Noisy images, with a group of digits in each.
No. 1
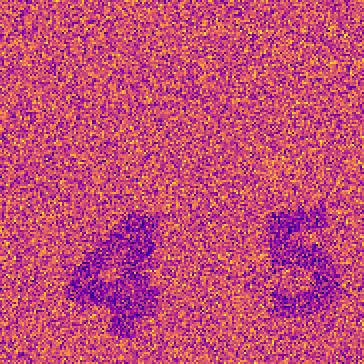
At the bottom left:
4
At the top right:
nothing
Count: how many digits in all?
2
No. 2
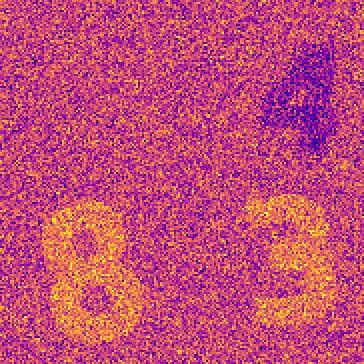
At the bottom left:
8
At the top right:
4
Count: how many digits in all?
3
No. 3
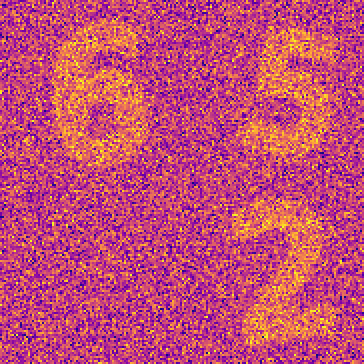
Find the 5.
top right
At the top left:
6
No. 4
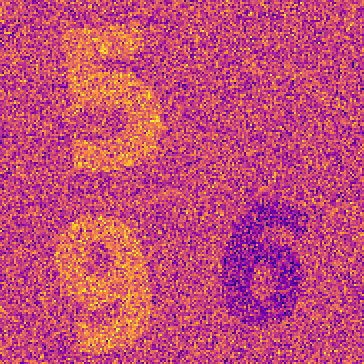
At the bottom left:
9
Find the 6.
bottom right
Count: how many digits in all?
3
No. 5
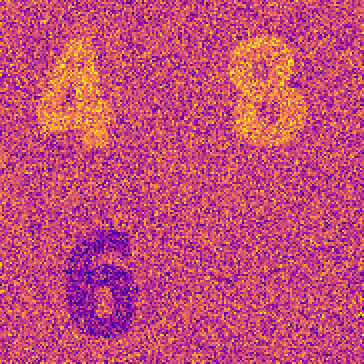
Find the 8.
top right
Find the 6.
bottom left
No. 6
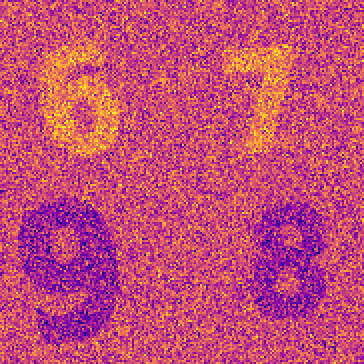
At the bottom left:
9
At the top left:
6
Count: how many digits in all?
4
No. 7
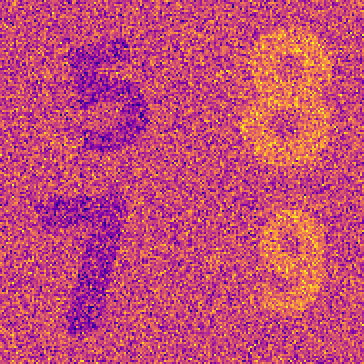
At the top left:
5
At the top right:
8
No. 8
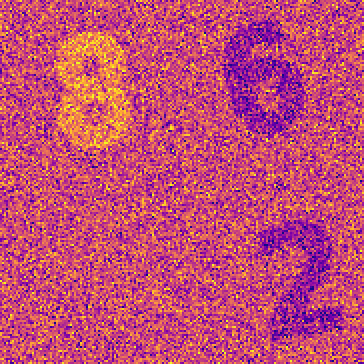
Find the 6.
top right
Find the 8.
top left
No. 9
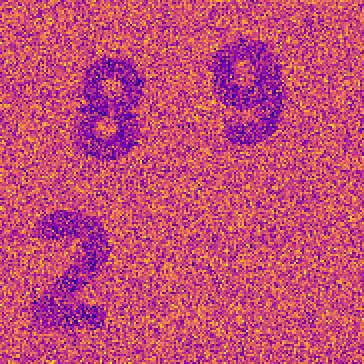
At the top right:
9
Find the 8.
top left
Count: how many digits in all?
3
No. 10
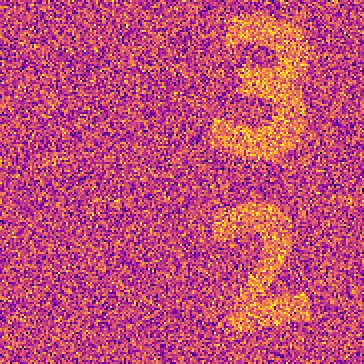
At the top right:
3
